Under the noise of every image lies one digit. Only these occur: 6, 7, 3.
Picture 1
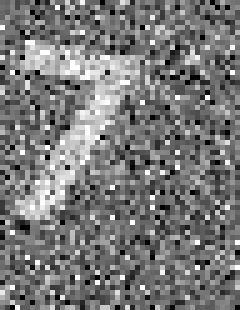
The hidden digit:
7
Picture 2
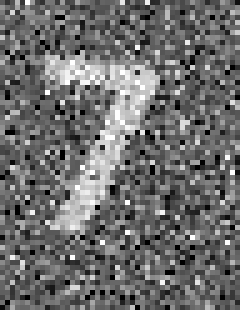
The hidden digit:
7
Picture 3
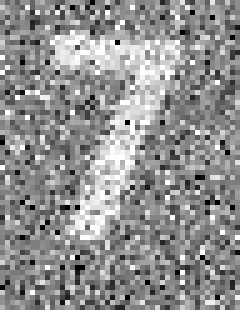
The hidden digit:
7
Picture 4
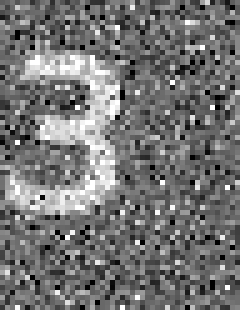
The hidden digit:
3
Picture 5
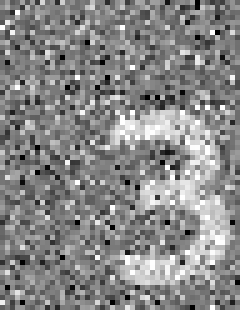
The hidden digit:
3
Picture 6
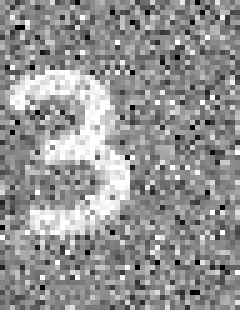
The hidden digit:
3
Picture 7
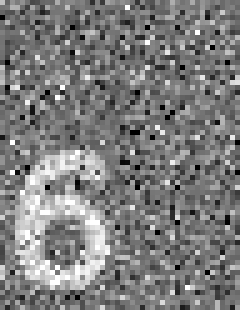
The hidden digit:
6
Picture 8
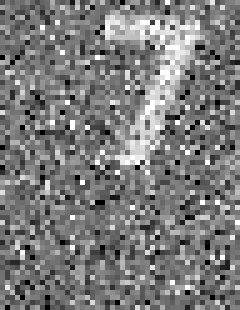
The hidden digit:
7
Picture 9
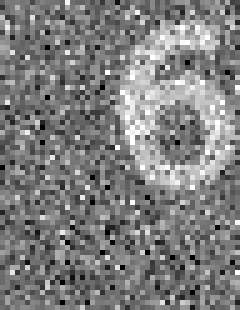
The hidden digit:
6
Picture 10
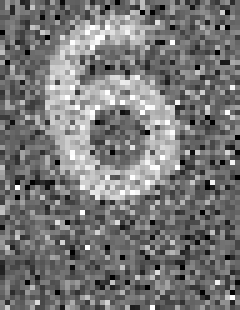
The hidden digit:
6
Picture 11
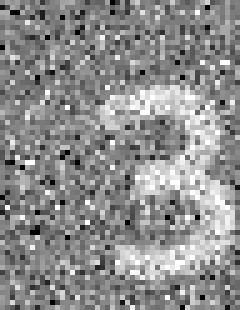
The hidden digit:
3
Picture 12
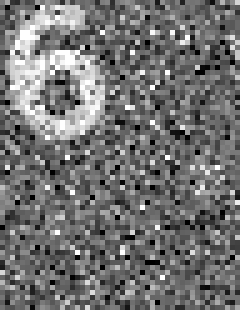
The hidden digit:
6
